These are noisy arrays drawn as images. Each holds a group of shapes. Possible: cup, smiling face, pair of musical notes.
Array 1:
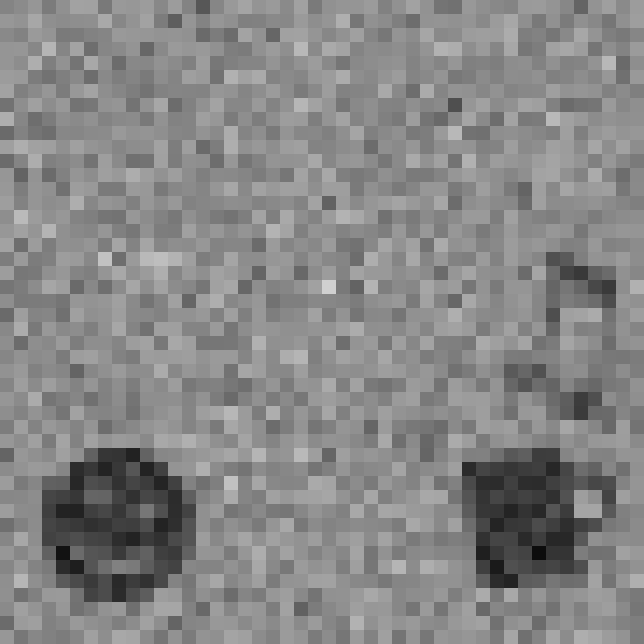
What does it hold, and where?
middle right: dark pair of musical notes; bottom left: dark smiling face; bottom right: dark cup
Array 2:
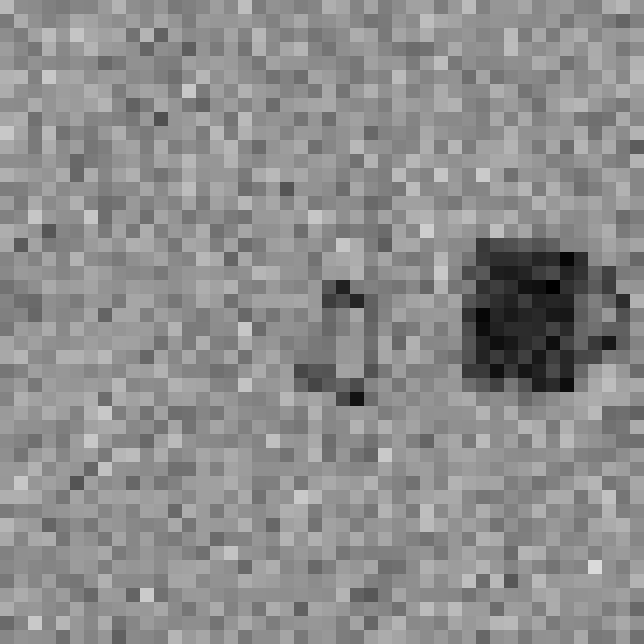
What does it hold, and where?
centre: dark pair of musical notes; middle right: dark cup
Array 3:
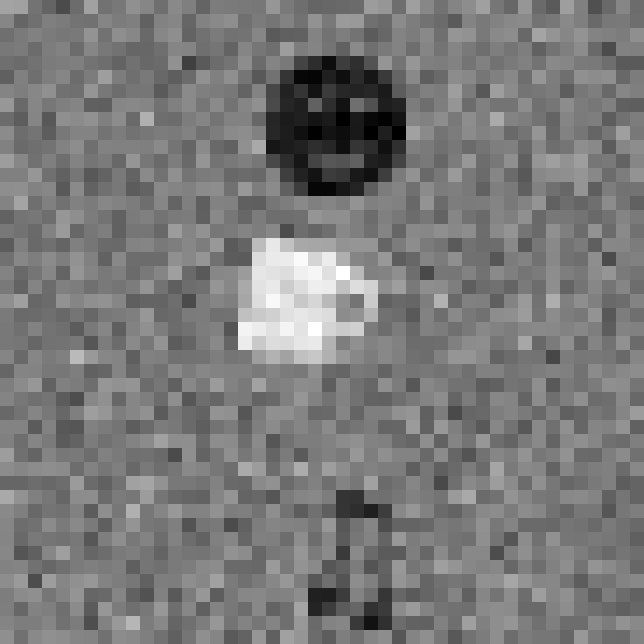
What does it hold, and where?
top middle: dark smiling face; centre: light cup; bottom middle: dark pair of musical notes
